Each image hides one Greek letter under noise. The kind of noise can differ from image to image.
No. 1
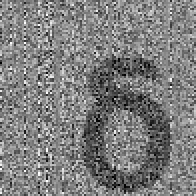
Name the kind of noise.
columns of uneven size
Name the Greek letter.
delta
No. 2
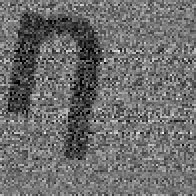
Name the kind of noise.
rows of uneven size
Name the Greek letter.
eta
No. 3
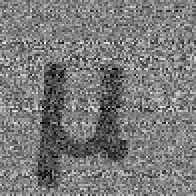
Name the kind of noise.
rows of uneven size
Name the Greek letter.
mu
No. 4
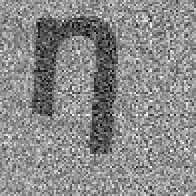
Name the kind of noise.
low rank plus noise
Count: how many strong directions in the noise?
one
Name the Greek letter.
eta
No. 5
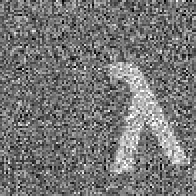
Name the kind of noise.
low rank plus noise
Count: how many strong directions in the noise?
five to eight
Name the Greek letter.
lambda
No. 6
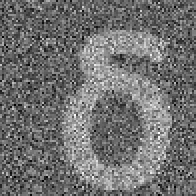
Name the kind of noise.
low rank plus noise
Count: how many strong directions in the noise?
five to eight
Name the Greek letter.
delta
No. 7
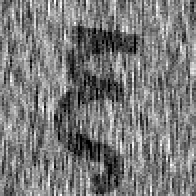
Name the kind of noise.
streaked along the columns
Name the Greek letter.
xi
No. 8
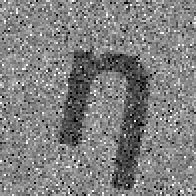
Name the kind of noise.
heavy tails
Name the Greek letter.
eta
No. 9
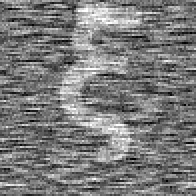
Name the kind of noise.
streaked along the rows
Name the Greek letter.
xi
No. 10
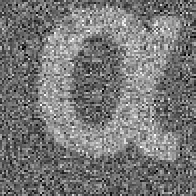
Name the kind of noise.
low rank plus noise
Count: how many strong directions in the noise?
three or four
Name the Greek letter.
alpha
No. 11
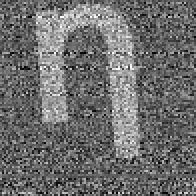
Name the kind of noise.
rows of uneven size
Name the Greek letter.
eta
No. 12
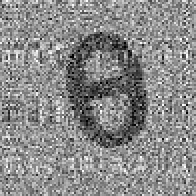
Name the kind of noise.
low rank plus noise
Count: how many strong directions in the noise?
two
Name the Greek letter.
theta
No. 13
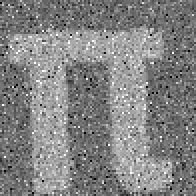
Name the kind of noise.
heavy tails
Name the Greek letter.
pi
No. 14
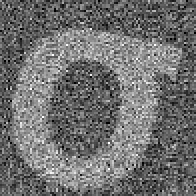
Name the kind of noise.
low rank plus noise
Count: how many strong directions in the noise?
two
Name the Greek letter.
sigma
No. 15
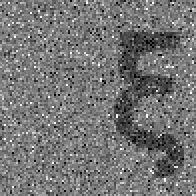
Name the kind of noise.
heavy tails
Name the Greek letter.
xi
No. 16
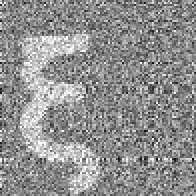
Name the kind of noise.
low rank plus noise
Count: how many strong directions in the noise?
one
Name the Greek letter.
xi
